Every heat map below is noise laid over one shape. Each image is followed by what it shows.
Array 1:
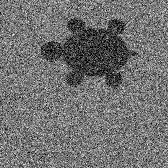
turtle
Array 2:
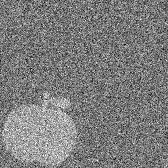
apple
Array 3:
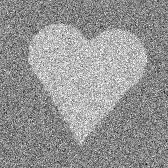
heart
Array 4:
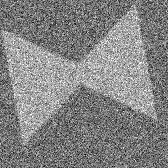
bow tie
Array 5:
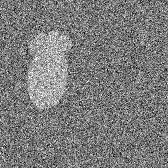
footprint
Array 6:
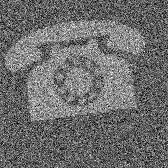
telephone
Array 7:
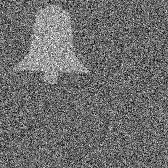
bell
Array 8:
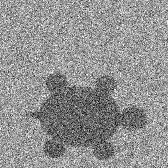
turtle
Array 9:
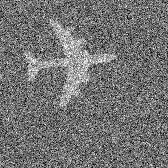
airplane
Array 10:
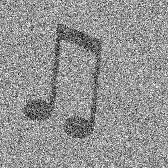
pair of musical notes
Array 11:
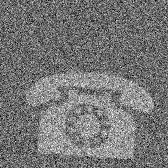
telephone
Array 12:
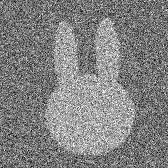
rabbit's head
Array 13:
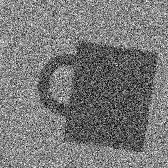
cup
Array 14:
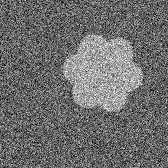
flower
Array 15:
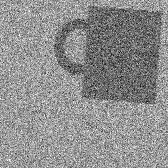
cup
